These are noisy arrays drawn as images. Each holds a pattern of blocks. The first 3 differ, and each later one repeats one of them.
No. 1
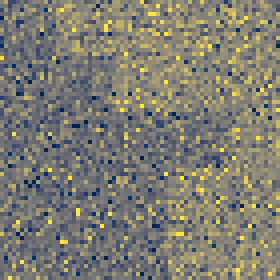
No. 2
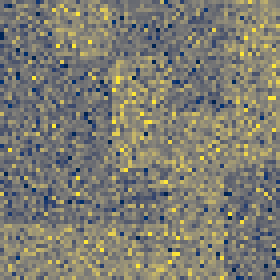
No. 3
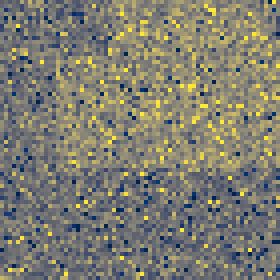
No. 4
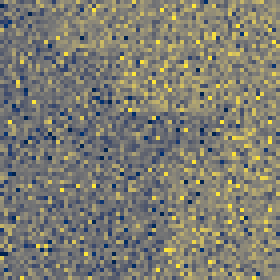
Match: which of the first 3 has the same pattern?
1
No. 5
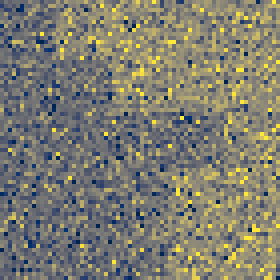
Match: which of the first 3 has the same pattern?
1
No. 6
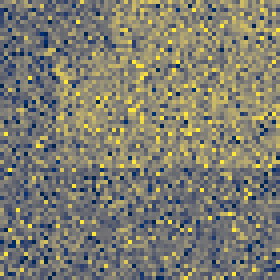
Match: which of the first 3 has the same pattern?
3
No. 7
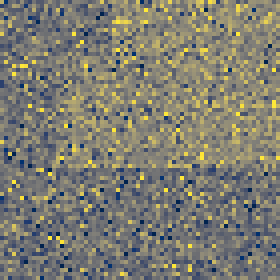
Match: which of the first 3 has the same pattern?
3
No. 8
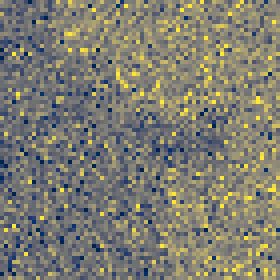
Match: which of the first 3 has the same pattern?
1
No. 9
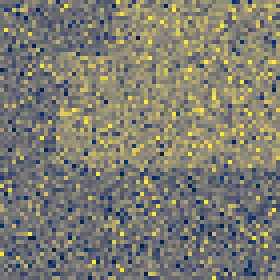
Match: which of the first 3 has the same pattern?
3
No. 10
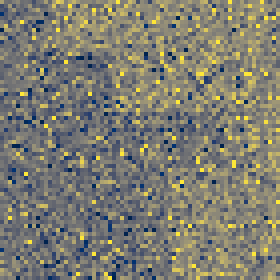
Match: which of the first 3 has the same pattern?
1
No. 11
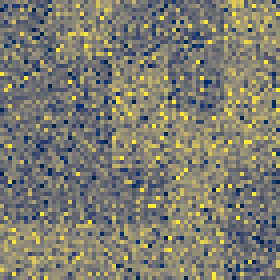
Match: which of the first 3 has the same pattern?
2
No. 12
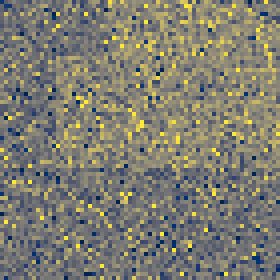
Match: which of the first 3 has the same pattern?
3
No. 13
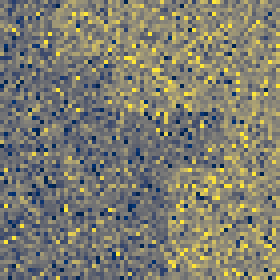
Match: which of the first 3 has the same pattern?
1
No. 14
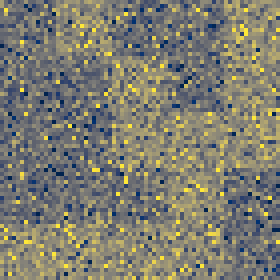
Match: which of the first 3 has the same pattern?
2
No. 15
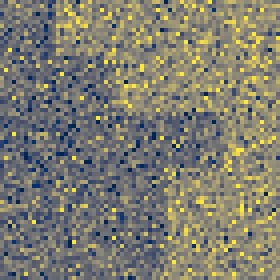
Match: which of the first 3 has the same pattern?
1
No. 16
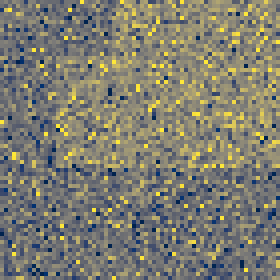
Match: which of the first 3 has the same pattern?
3
